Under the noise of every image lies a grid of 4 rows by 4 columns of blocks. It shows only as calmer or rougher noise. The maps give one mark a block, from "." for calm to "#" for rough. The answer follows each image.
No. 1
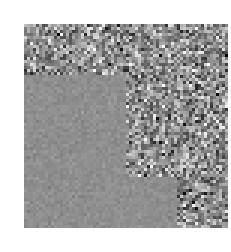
####
..##
..##
...#
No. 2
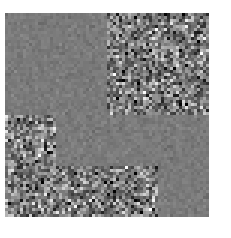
..##
..##
#...
###.
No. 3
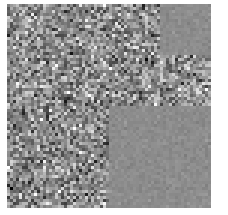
###.
####
##..
##..
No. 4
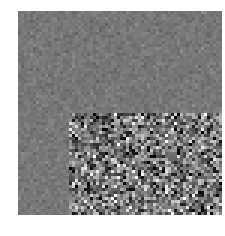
....
....
.###
.###
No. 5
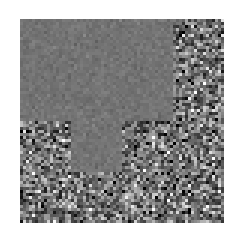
...#
...#
#.##
####
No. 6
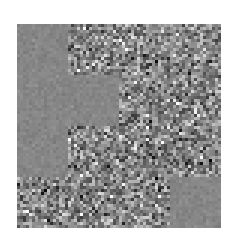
.###
..##
.###
###.
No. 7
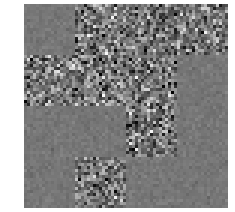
.###
###.
..#.
.#..
